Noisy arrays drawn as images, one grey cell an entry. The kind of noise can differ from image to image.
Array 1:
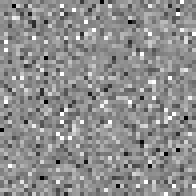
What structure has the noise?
heavy tails
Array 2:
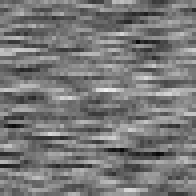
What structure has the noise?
streaked along the rows
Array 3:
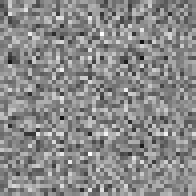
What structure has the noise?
low rank plus noise
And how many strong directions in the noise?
five to eight
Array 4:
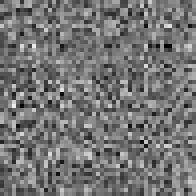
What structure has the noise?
low rank plus noise
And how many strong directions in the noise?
three or four
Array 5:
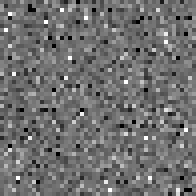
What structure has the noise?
heavy tails
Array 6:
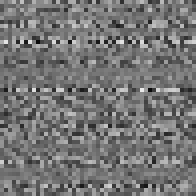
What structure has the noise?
rows of uneven size
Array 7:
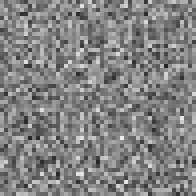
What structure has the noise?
low rank plus noise
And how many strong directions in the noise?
five to eight
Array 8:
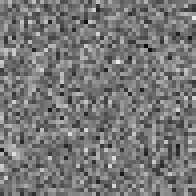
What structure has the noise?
independent entries
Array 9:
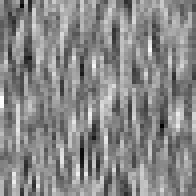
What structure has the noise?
streaked along the columns
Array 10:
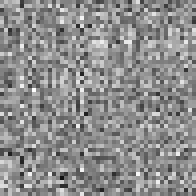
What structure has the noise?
low rank plus noise
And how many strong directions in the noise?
three or four
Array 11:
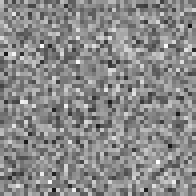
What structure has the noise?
independent entries
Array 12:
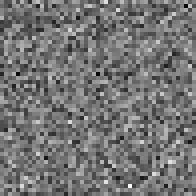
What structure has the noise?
independent entries
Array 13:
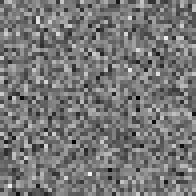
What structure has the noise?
independent entries
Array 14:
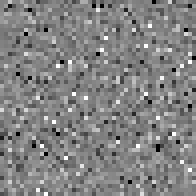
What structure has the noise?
heavy tails
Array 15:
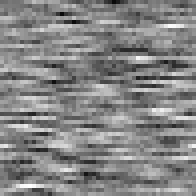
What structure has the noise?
streaked along the rows
